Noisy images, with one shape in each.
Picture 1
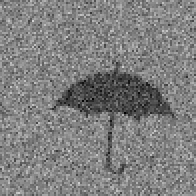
umbrella
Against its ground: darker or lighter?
darker
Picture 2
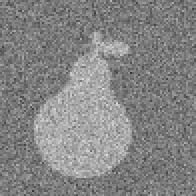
pear
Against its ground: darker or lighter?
lighter
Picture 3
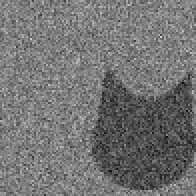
cat's head
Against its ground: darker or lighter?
darker
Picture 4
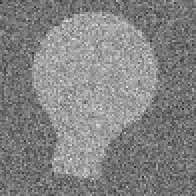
light bulb
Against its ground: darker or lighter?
lighter
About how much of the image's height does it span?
nearly all
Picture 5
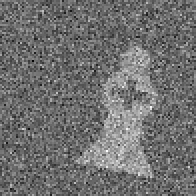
chess bishop
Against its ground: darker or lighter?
lighter
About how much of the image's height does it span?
two thirds
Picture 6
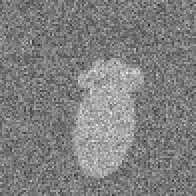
footprint
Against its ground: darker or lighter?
lighter
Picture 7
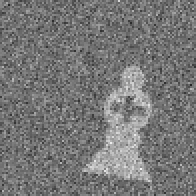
chess bishop
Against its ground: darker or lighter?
lighter
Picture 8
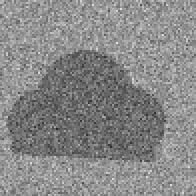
cloud
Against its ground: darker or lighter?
darker
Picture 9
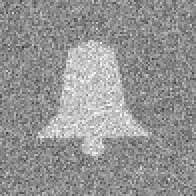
bell
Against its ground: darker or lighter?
lighter
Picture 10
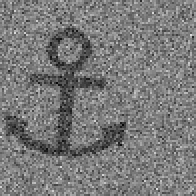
anchor
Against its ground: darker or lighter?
darker
